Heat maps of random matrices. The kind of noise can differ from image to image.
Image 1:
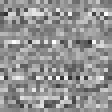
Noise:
rows of uneven size
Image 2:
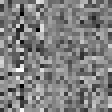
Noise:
columns of uneven size
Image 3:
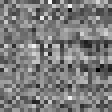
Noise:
low rank plus noise
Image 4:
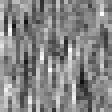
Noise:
streaked along the columns
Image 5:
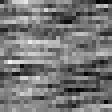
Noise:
streaked along the rows
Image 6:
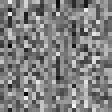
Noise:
columns of uneven size
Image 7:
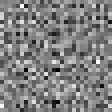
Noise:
low rank plus noise
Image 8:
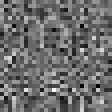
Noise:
low rank plus noise
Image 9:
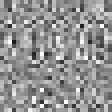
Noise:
low rank plus noise
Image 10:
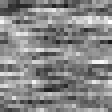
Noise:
streaked along the rows
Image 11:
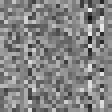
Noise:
columns of uneven size
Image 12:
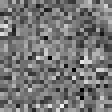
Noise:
low rank plus noise
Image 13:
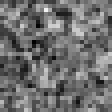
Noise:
blotchy
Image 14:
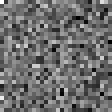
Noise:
independent entries
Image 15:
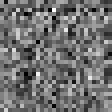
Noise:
low rank plus noise
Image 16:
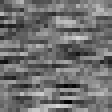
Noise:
streaked along the rows
